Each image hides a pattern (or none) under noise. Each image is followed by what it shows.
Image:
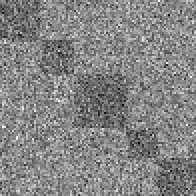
blocks along the diagonal
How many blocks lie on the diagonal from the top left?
5
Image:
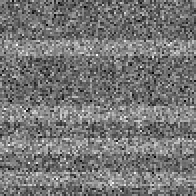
bands of rows
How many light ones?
4
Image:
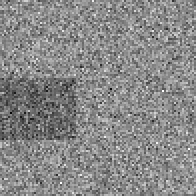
one block
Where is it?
middle left
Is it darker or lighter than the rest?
darker
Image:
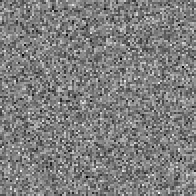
only noise
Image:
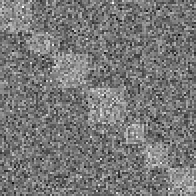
blocks along the diagonal
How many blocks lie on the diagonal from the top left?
7
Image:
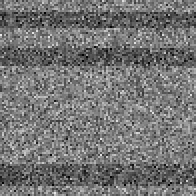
bands of rows
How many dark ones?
3
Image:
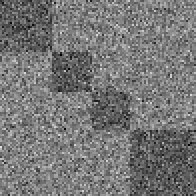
blocks along the diagonal
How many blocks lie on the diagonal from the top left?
4
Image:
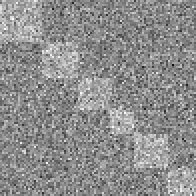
blocks along the diagonal
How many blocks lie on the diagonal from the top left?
6
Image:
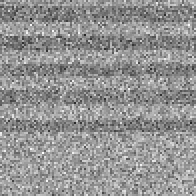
bands of rows
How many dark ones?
5
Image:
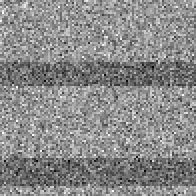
bands of rows
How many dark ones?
2
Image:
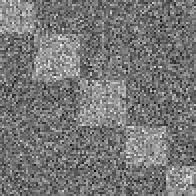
blocks along the diagonal
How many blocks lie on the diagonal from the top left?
5
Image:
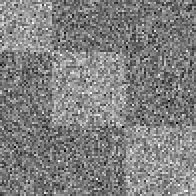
blocks along the diagonal
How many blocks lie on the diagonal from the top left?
3
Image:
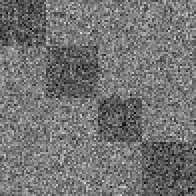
blocks along the diagonal
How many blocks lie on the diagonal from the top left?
4
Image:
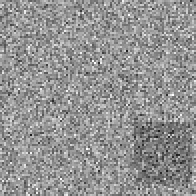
one block
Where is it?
bottom right
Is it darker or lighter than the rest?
darker
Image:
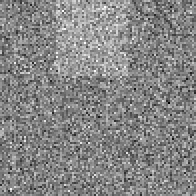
one block
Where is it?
top middle
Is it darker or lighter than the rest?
lighter
